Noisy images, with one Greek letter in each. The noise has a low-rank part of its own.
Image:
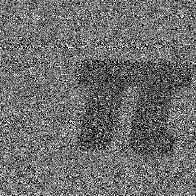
pi
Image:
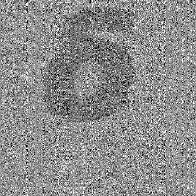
delta
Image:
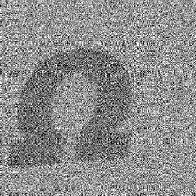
omega
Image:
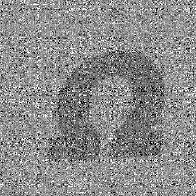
omega
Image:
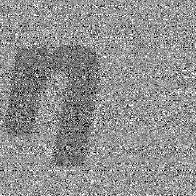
eta
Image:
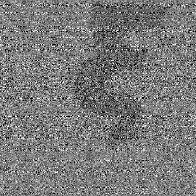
xi
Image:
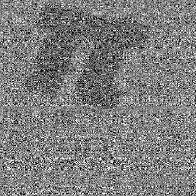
pi
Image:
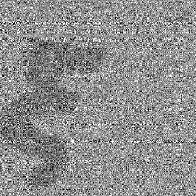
xi
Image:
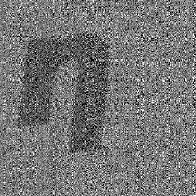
eta
